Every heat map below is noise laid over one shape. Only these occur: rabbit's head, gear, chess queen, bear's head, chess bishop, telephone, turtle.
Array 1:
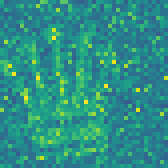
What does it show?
light chess queen
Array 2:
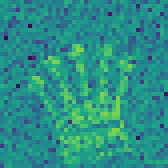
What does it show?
light chess queen
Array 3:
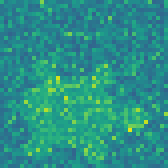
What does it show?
light turtle
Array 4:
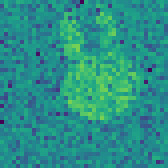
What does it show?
light rabbit's head
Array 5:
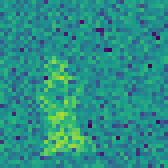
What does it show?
light chess bishop
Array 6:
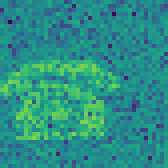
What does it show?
light telephone
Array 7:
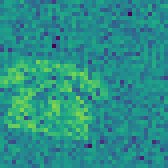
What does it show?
light telephone
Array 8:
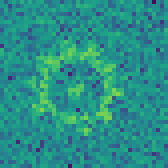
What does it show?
light gear
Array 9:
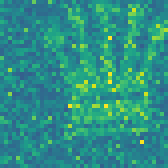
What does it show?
light chess queen
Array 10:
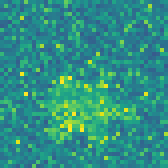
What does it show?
light turtle
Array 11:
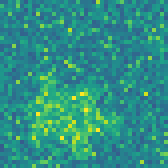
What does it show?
light turtle
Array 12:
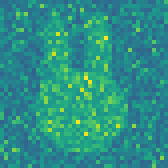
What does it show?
light rabbit's head
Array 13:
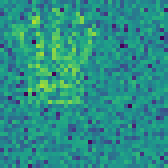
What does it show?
light chess queen
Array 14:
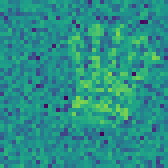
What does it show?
light chess queen
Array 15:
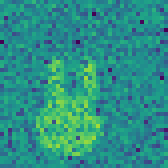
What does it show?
light rabbit's head
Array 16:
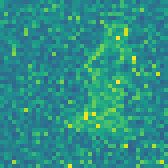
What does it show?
light chess bishop
